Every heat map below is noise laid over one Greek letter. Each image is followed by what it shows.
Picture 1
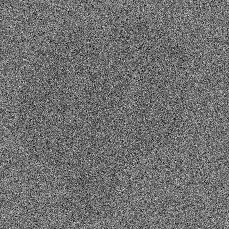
phi
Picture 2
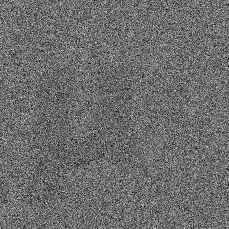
mu
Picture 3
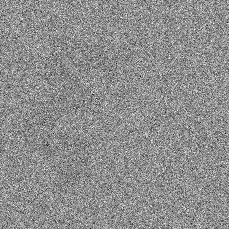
xi
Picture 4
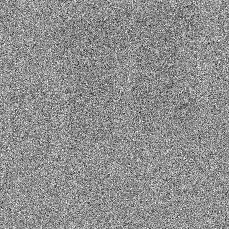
pi
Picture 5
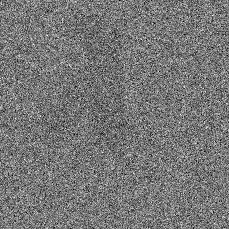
lambda
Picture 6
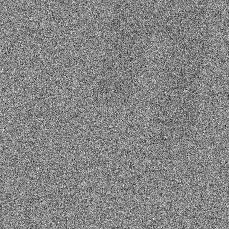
eta
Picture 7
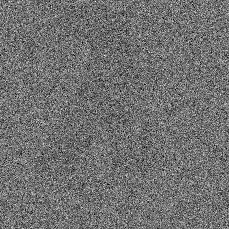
lambda
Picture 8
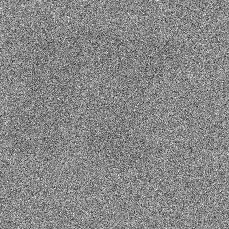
pi
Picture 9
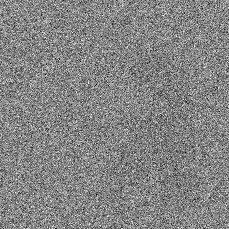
lambda
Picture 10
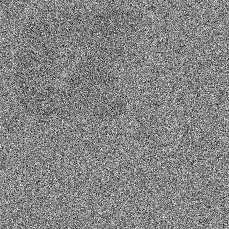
alpha
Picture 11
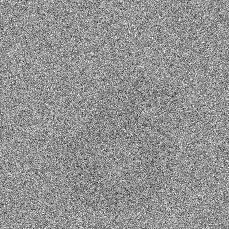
delta
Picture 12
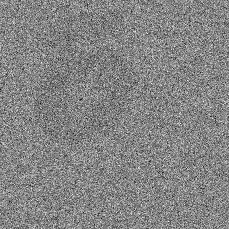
delta
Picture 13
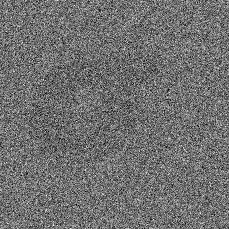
sigma
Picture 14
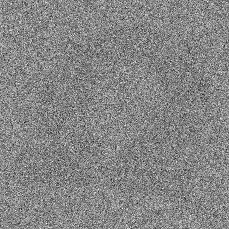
omega
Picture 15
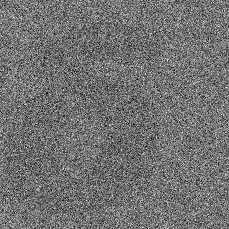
delta
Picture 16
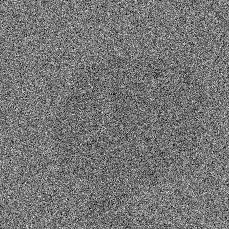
phi
